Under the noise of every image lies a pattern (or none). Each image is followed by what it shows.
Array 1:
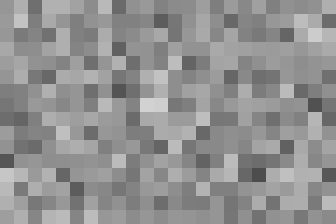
only noise
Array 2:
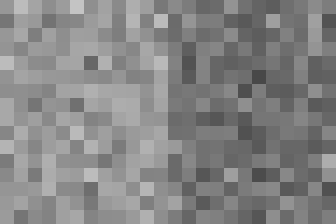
a sharp edge
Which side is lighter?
left
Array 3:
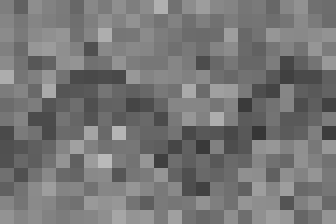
a wavy band
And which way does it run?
left to right
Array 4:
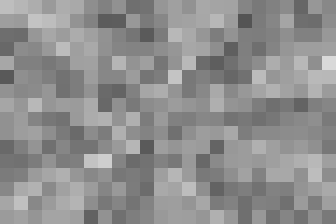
spokes from one point
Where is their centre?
centre
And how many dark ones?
7
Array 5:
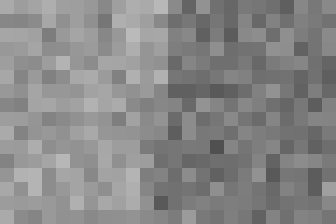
a sharp edge
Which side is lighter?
left
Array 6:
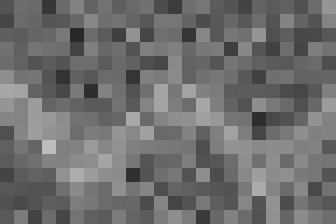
a wavy band
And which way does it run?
left to right
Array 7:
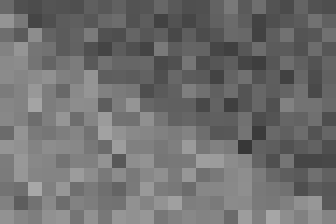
a sharp edge
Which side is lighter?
bottom left
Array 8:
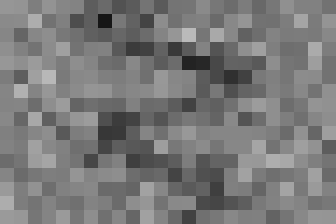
a wavy band
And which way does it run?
top to bottom
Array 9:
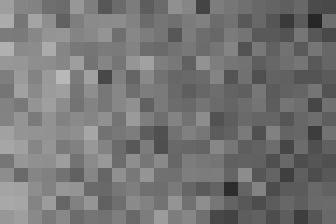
a smooth slope
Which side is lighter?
left
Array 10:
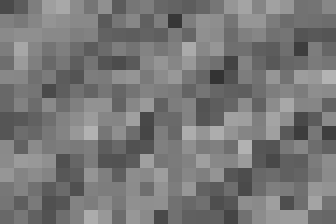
diagonal stripes
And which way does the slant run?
bottom left to top right
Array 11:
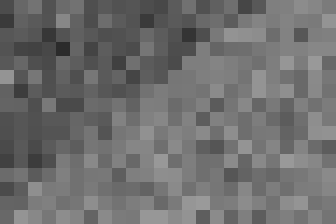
a sharp edge
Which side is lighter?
bottom right
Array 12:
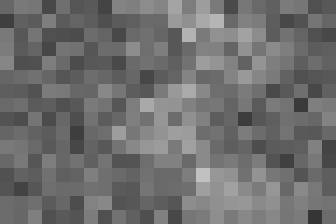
a wavy band
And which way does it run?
top to bottom
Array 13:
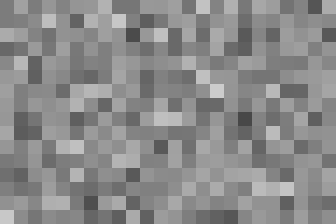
only noise
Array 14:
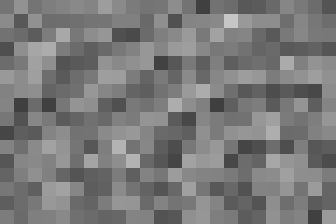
rings round one point
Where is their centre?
bottom right
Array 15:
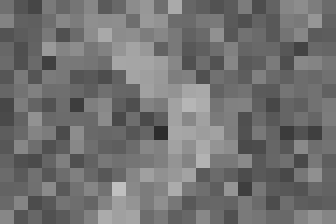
a wavy band
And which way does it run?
top to bottom
